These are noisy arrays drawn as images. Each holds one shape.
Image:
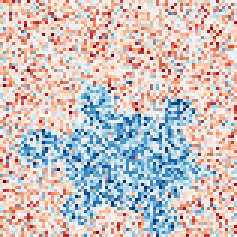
turtle
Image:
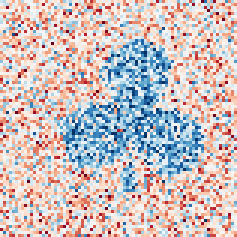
club
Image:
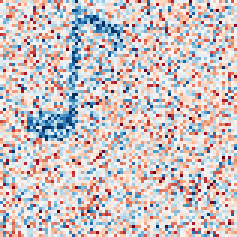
musical note
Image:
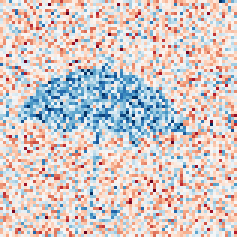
umbrella
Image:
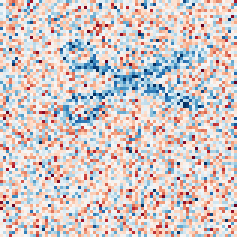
pair of scissors
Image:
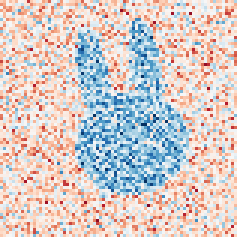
rabbit's head
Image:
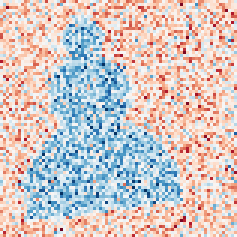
chess pawn
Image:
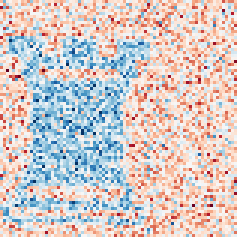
chess rook
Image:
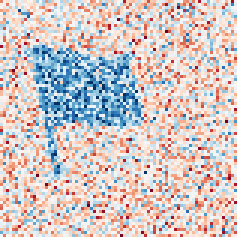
flag
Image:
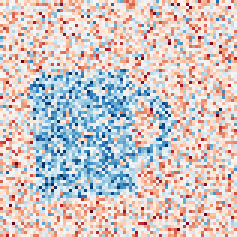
cup
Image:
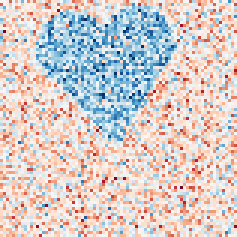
heart
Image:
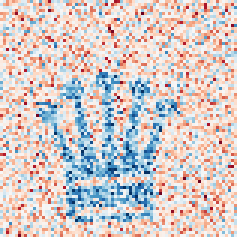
chess queen
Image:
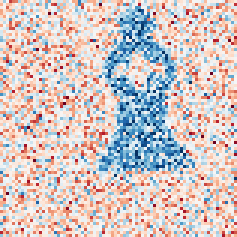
chess bishop
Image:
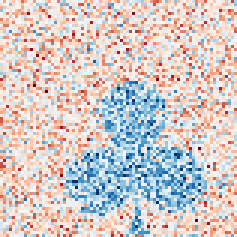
club
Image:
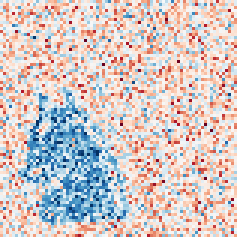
chess knight
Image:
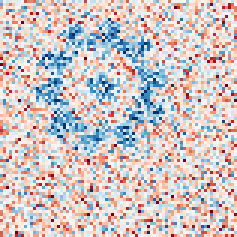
gear
